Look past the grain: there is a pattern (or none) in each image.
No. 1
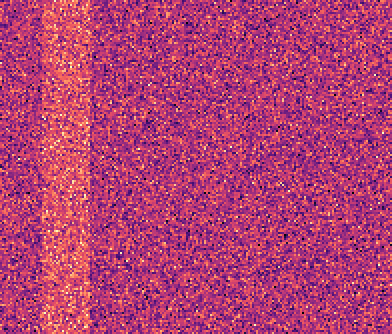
one band of columns
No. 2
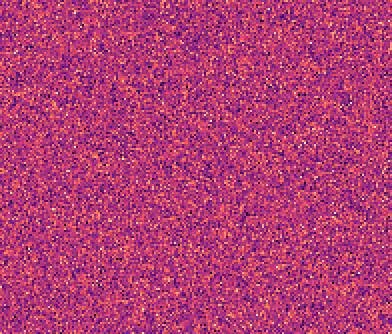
only noise
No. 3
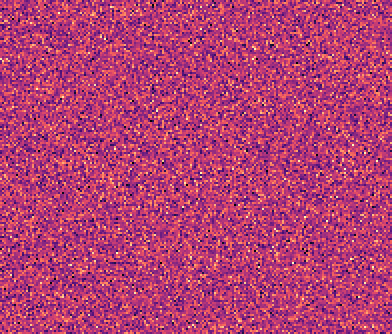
only noise
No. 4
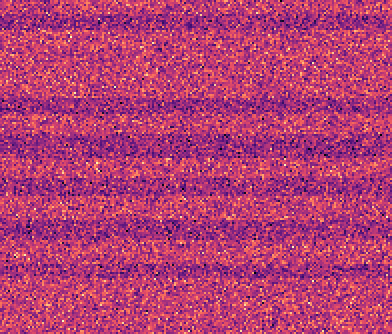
bands of rows
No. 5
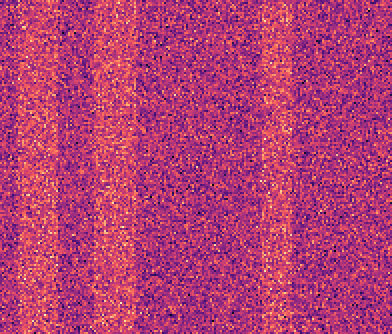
bands of columns
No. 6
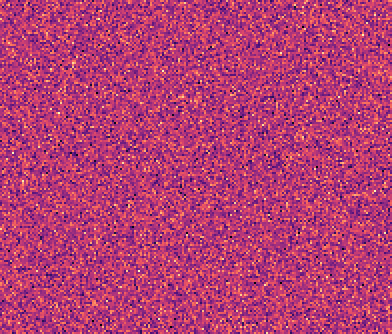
only noise
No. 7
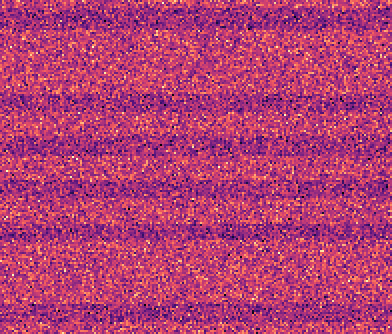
bands of rows
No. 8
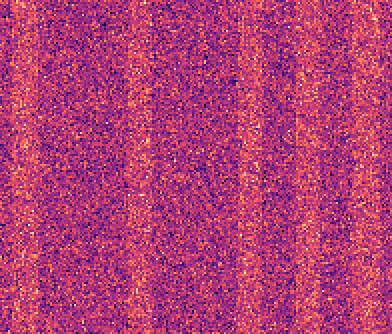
bands of columns
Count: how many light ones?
5
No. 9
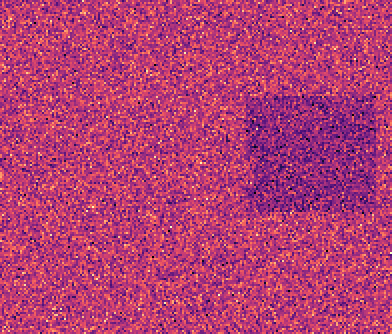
one block
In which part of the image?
middle right
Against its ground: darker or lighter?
darker
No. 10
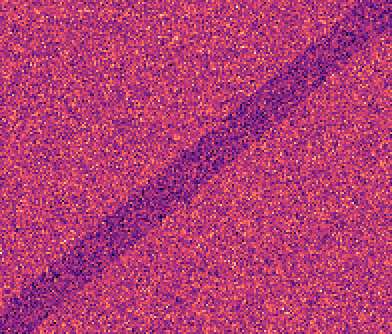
a diagonal band
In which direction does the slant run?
bottom left to top right
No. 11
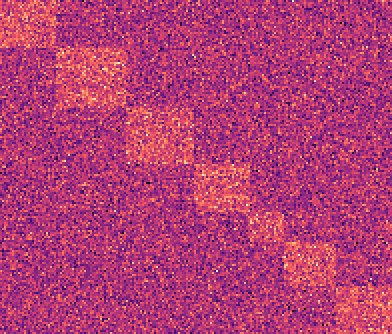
blocks along the diagonal
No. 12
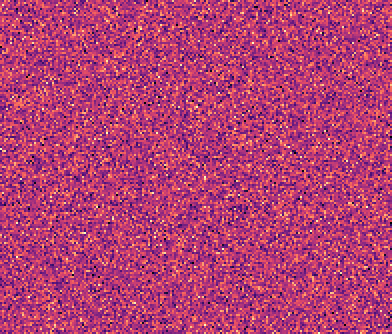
only noise
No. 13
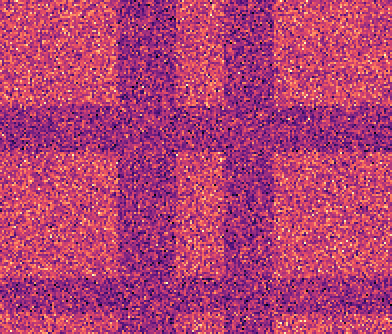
bands of rows crossing bands of columns
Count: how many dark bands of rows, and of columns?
2 and 2
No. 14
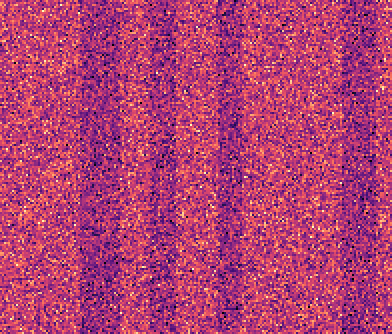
bands of columns
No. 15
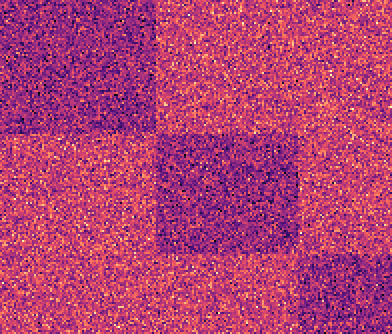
blocks along the diagonal
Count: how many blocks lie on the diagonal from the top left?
3
